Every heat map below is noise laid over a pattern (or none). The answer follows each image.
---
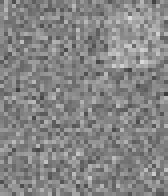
one block
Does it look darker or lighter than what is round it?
lighter
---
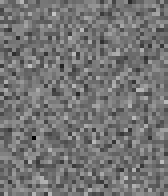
only noise
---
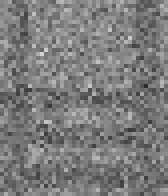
bands of rows crossing bands of columns
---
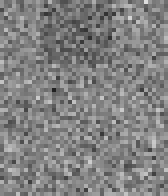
one block
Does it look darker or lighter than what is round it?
darker
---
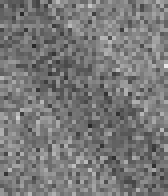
a diagonal band
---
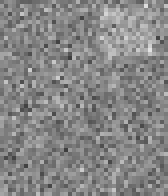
one block
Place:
top right
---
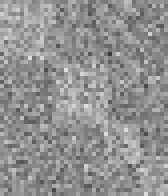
blocks along the diagonal
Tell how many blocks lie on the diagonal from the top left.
4
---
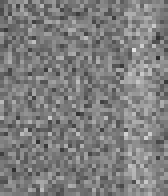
one band of columns
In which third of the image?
right
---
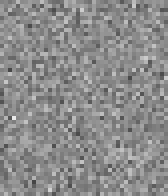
only noise
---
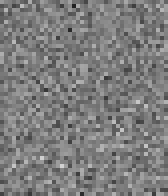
only noise
